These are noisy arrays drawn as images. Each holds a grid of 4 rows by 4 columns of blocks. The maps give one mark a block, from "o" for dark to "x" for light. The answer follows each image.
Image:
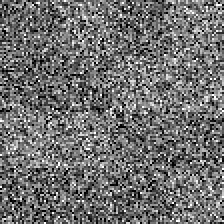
oxox
ooxx
xxoo
ooox
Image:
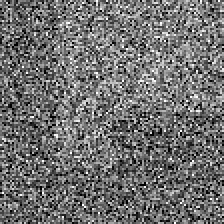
oxxx
oxxx
oxoo
oooo
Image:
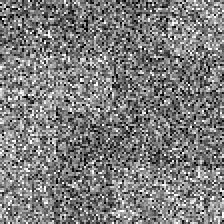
ooox
xxoo
xooo
xoxx
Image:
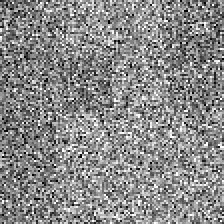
oxxo
ooxo
oxxx
oxxx
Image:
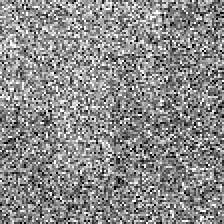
xxxo
xxoo
oxoo
oooo
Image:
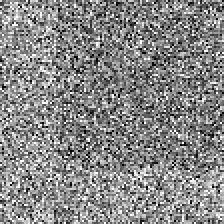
xooo
xooo
xooo
xxxx
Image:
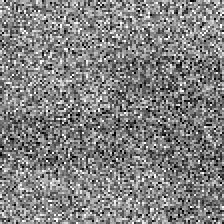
xxxx
xxoo
oooo
xxxo
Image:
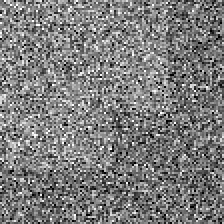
xxxo
xxxo
xxoo
oooo
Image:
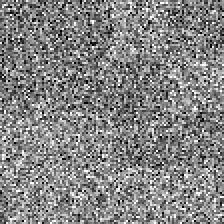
ooxo
ooox
xxoo
xxxx
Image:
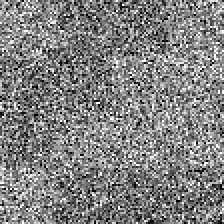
xoox
ooxx
oxxx
xooo
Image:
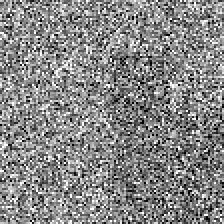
xxxx
xxox
xxoo
xxoo
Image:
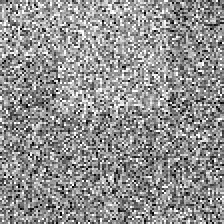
xxxo
oxxo
oooo
oooo
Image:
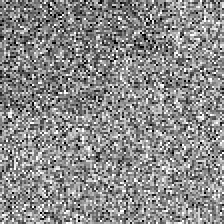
ooox
ooxx
xxxx
xxxx
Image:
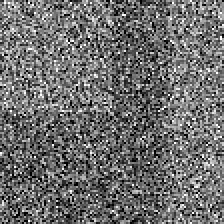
xxox
xxox
ooox
ooox
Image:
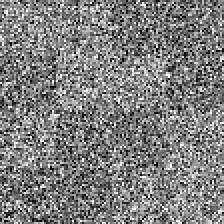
xxoo
oxxo
xoox
ooxx
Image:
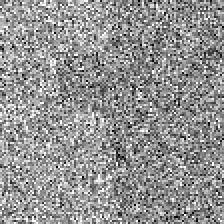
xxoo
xooo
xxoo
xxoo
